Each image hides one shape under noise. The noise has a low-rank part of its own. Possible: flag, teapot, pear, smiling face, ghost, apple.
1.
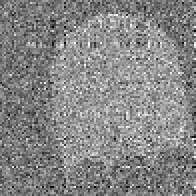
ghost
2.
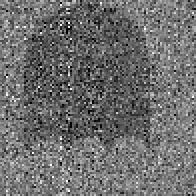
ghost
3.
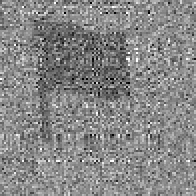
flag
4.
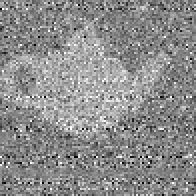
teapot
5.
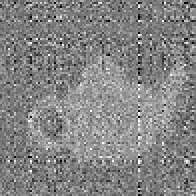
teapot
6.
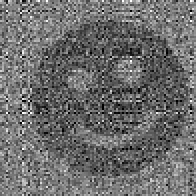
smiling face
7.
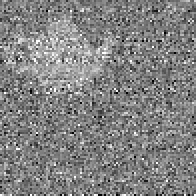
teapot
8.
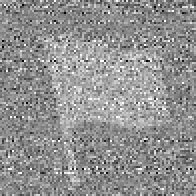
flag
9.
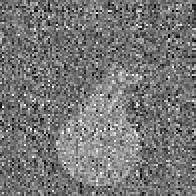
pear
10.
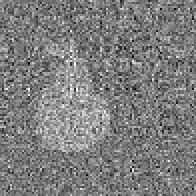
pear
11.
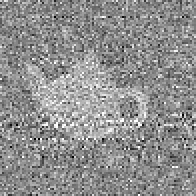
teapot
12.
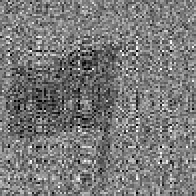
flag
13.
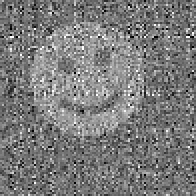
smiling face
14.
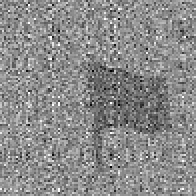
flag
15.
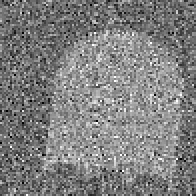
ghost
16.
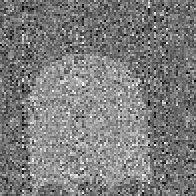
ghost
